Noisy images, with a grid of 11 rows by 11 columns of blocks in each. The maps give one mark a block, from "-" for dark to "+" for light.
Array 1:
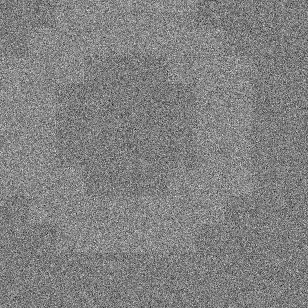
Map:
--+++++----
-+++++++---
+++---+++--
++-----++--
++-----++--
++-----++--
+++---+++--
-+++++++---
--+++++----
-----------
-----------
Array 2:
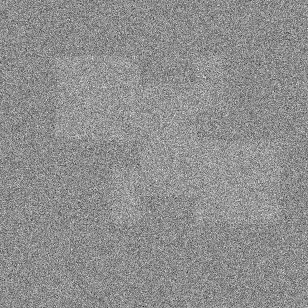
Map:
-----------
-----------
--+++--+---
--++++++---
--+++++----
-----+++++-
----++++++-
----+--+++-
-----------
-----------
-----------
